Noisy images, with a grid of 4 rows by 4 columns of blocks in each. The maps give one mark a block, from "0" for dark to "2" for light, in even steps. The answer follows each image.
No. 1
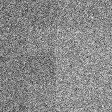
0 0 1 1
0 1 2 2
0 0 2 2
0 1 2 2
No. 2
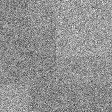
0 1 2 2
0 0 2 2
0 0 1 1
2 0 0 0
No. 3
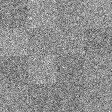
0 2 1 2
2 1 1 0
0 2 0 1
1 0 0 1
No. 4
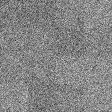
0 0 1 2
1 1 0 1
1 1 2 2
2 0 1 2
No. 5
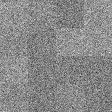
2 1 0 2
1 0 2 2
2 0 0 0
1 0 1 0
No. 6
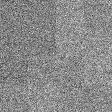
0 0 2 1
0 0 2 2
0 1 1 2
1 2 1 1
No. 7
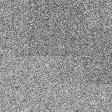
1 0 0 1
1 0 0 0
2 2 1 0
2 2 2 2
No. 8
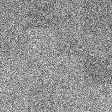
1 0 1 0
1 2 1 1
2 2 2 0
2 1 2 2
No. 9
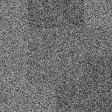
2 0 0 2
2 1 1 1
2 1 1 0
2 2 0 0
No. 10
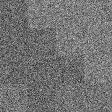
0 2 2 2
0 0 2 2
0 0 0 2
1 0 1 1
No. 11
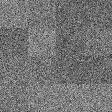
2 1 0 0
0 2 0 1
1 1 0 0
1 2 2 2
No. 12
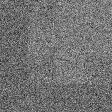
0 1 2 2
0 2 2 2
0 1 2 1
0 0 0 0
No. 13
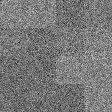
2 2 0 1
1 0 1 2
0 0 2 2
0 0 0 2
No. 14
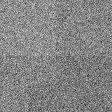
2 2 1 1
2 2 1 1
1 1 0 0
1 0 0 0
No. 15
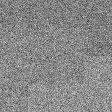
0 0 0 0
1 1 1 0
1 1 1 2
1 2 2 2
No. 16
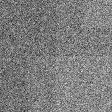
0 0 1 2
0 0 1 1
0 1 2 2
0 1 2 2
